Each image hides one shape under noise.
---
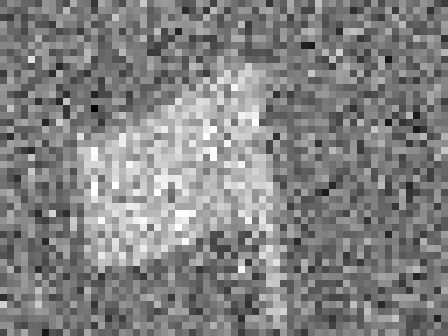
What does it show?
light flag
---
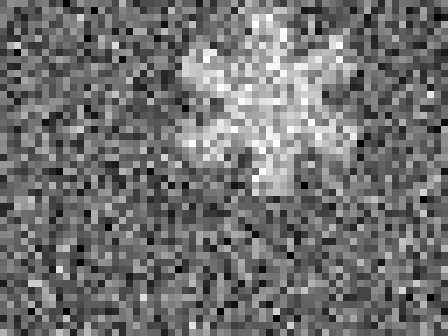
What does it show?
light asterisk
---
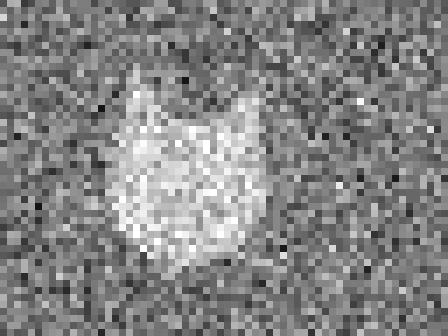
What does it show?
light cat's head
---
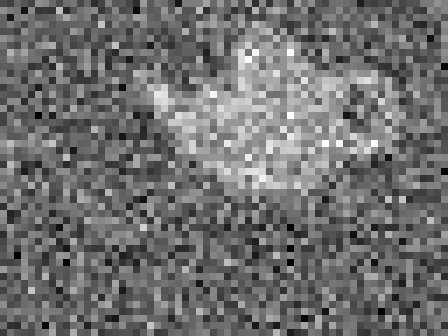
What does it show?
light teapot
